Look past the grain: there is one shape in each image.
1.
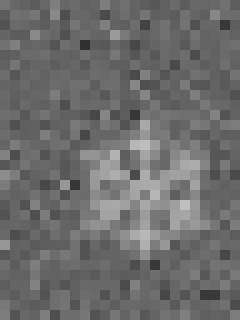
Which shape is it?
snowflake
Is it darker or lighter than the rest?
lighter
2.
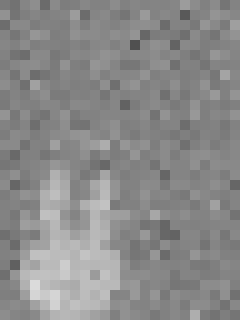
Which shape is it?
rabbit's head
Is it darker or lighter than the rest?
lighter
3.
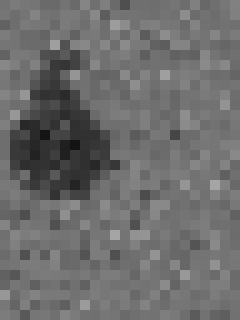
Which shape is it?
pear
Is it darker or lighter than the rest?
darker
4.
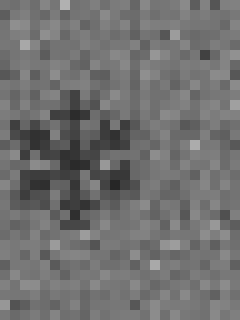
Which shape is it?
snowflake
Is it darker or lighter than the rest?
darker
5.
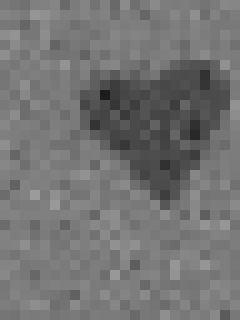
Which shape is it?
heart
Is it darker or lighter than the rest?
darker
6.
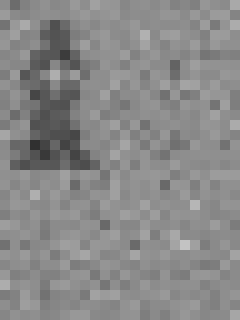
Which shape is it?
chess bishop
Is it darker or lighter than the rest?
darker
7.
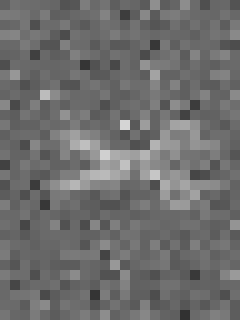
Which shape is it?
pair of scissors
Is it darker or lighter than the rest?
lighter
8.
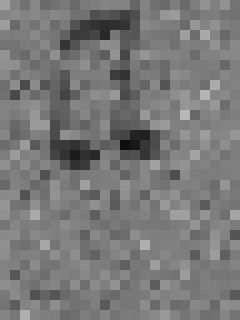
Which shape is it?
pair of musical notes
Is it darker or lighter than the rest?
darker
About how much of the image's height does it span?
half
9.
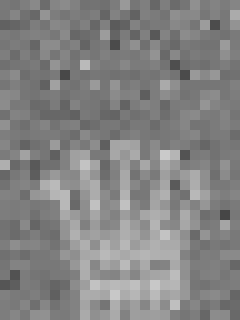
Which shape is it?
chess queen
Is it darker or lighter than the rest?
lighter
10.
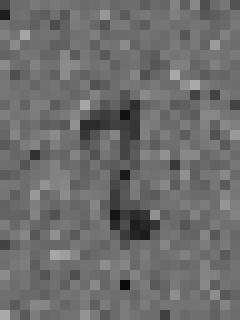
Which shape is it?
musical note
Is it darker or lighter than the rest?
darker
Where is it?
centre
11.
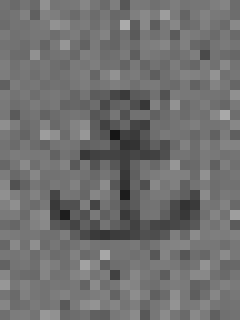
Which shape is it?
anchor
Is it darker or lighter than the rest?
darker
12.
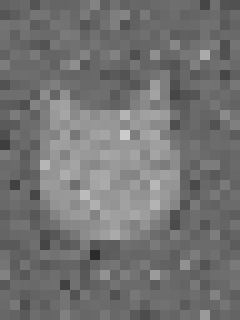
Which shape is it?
cat's head
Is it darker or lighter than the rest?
lighter
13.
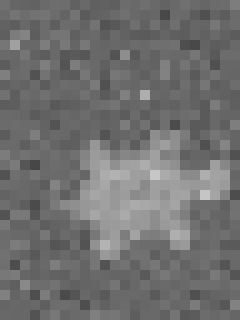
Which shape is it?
turtle
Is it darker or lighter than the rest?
lighter
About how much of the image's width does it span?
two thirds
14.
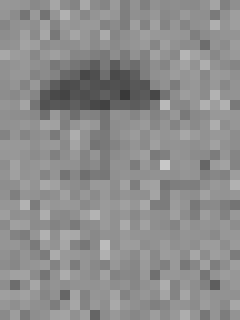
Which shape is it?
umbrella
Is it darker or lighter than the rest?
darker
